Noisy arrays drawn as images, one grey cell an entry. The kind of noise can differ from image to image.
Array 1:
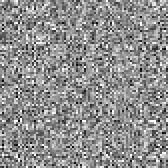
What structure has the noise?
low rank plus noise
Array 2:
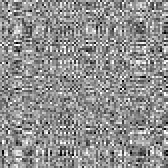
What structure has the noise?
low rank plus noise
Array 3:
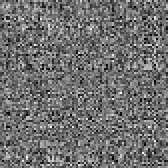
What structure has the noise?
low rank plus noise
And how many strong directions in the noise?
three or four
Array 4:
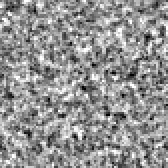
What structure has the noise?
blotchy
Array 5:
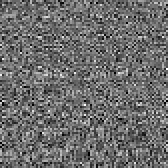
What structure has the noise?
low rank plus noise
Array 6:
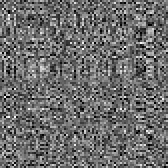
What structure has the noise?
low rank plus noise
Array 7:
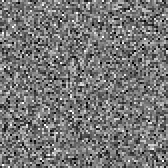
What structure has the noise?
independent entries
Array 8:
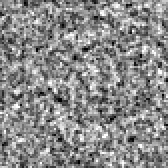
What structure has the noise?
blotchy
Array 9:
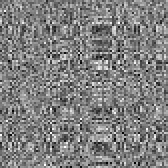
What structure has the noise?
low rank plus noise
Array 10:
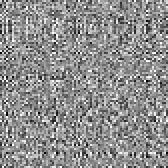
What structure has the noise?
low rank plus noise
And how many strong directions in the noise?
two
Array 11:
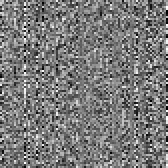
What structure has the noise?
columns of uneven size
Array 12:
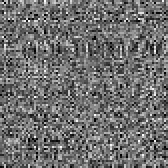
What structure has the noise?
low rank plus noise
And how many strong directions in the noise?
three or four
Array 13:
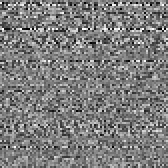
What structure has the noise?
rows of uneven size
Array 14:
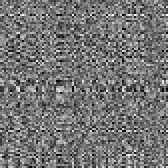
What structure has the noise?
low rank plus noise
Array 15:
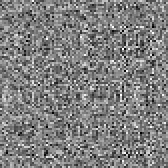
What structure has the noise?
low rank plus noise
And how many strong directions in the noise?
five to eight
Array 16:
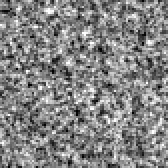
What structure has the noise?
blotchy
